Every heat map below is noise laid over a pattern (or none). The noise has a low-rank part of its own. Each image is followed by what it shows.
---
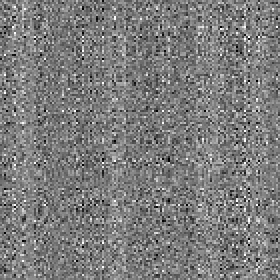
bands of columns
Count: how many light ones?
4
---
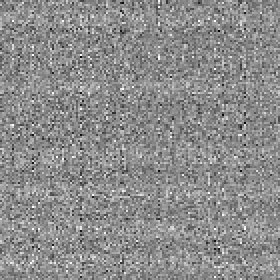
bands of rows
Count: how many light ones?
6
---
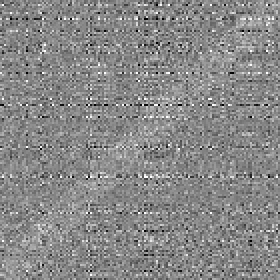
a diagonal band
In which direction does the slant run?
bottom left to top right
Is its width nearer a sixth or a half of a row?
a sixth
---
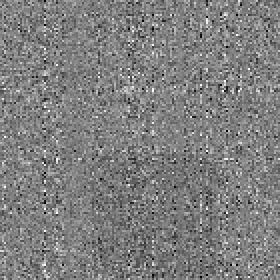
one block
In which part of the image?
bottom middle
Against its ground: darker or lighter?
darker
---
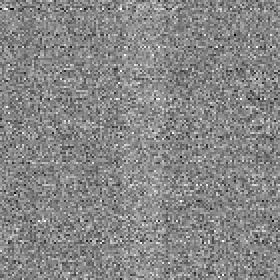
one band of columns
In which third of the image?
middle
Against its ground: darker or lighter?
lighter
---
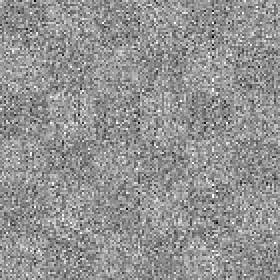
a checkerboard
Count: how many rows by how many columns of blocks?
6 by 6
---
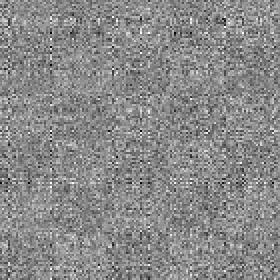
a checkerboard
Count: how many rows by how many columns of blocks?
6 by 5
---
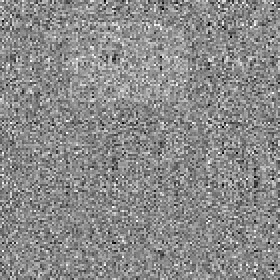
one block
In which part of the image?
top middle
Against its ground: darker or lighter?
lighter
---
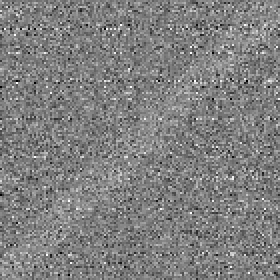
a diagonal band
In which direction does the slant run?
bottom left to top right
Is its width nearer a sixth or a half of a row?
a sixth
